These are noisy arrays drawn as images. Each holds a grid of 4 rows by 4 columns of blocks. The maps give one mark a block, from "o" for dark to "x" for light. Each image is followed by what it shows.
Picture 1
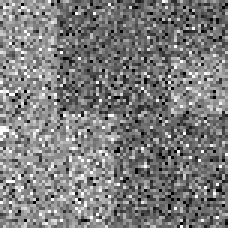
xooo
xoox
xxoo
xxoo
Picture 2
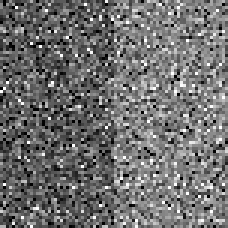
ooxx
ooxx
ooxx
ooxx
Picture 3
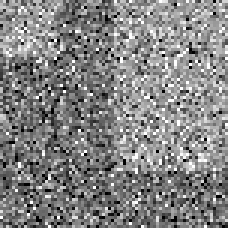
xoxx
ooxx
ooxx
oooo
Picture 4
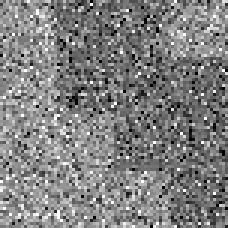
xoox
xooo
xxoo
xxxo
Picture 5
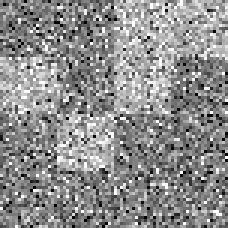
ooxx
xoxo
oxoo
oooo
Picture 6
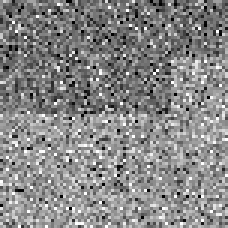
oooo
ooox
xxxx
xxxx
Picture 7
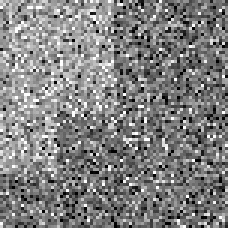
xxoo
xxoo
xooo
oooo
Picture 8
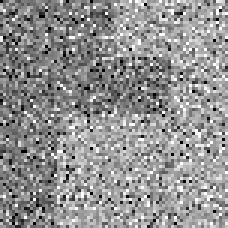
ooxx
ooox
oxxx
oxxx
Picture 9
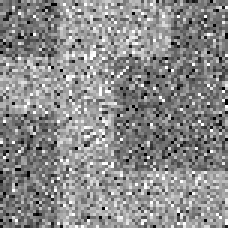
oxxo
xxoo
oxoo
oxxx
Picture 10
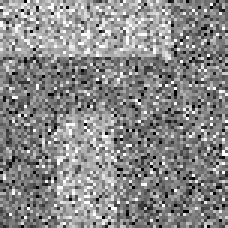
xxxo
oooo
oxoo
oxoo
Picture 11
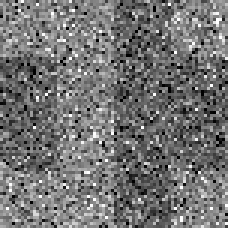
xxox
oxoo
oxoo
xxox
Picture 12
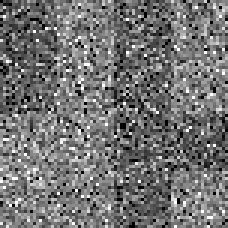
oxox
oxox
xxoo
xxox
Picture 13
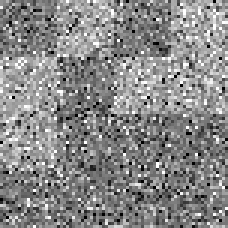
oxox
xoxx
xooo
oooo
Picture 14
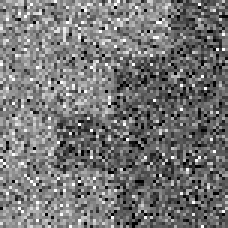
xxxo
xxoo
xooo
xxoo
